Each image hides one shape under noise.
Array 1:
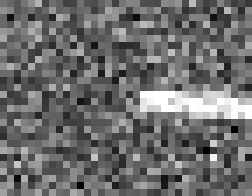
light bar, middle right
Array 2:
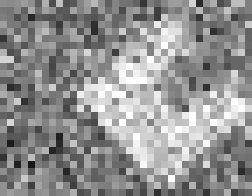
light square with a notch
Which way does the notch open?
up and right
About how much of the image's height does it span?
nearly all
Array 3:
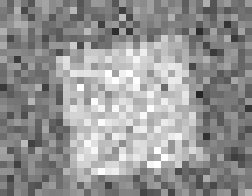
light square
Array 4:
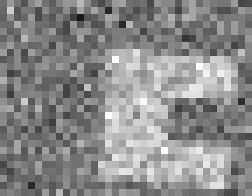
light square with a notch
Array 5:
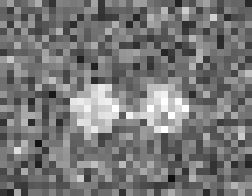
light dumbbell
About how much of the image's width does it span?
half
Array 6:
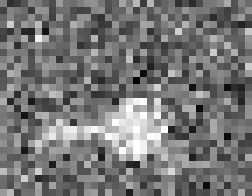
light lollipop
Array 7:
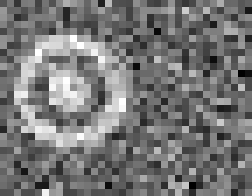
light bullseye
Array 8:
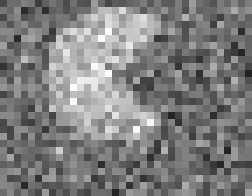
light disc with a wedge cut out
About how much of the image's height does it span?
two thirds
